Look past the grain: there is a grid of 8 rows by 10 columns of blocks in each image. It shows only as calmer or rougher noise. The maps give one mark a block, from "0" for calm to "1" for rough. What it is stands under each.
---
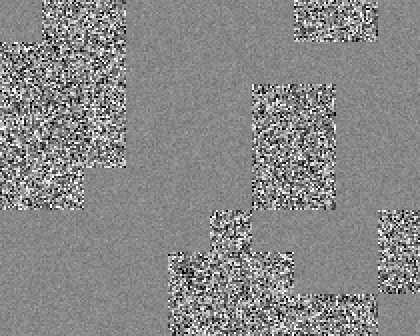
0110000110
1110000000
1110001100
1110001100
1100001100
0000010001
0000111001
0000111110
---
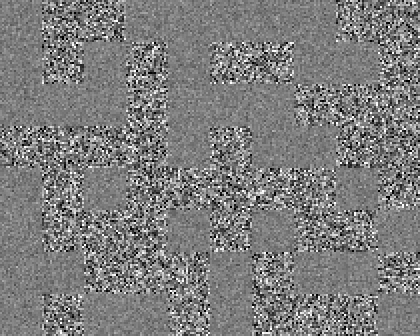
0110000011
0101011001
0001000111
1111010011
0101111101
0111010110
0011101001
0100101110
